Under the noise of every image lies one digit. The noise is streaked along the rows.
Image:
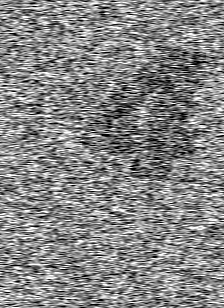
4
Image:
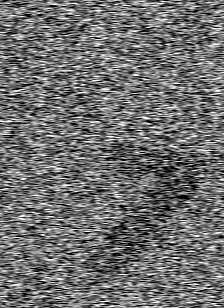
7
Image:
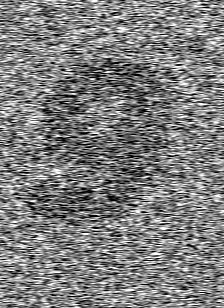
9
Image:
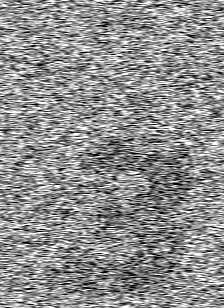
3
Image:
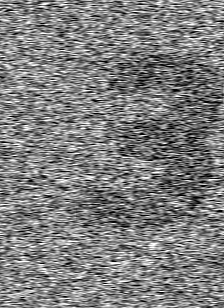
3
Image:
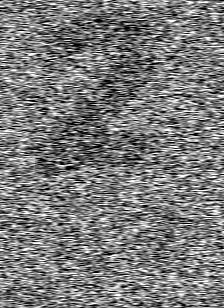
2
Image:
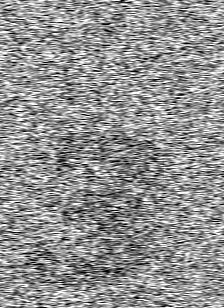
3
